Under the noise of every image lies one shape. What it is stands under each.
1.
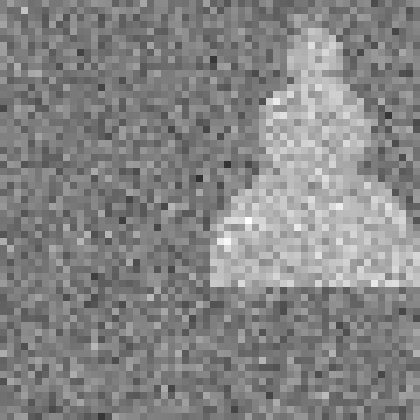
chess pawn
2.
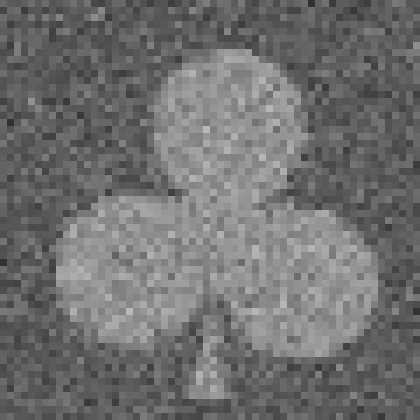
club
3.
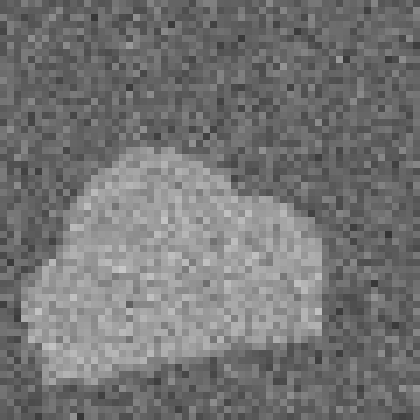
cloud
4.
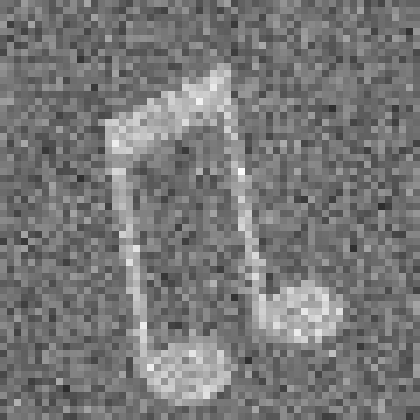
pair of musical notes
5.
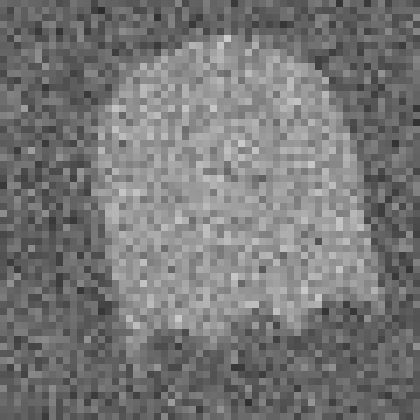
ghost
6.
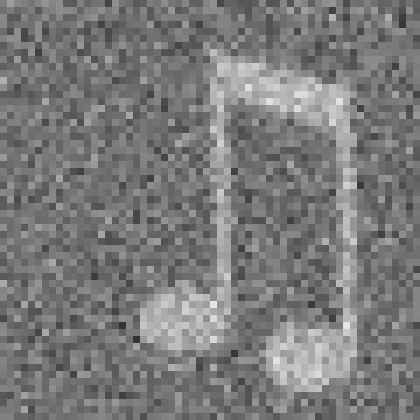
pair of musical notes
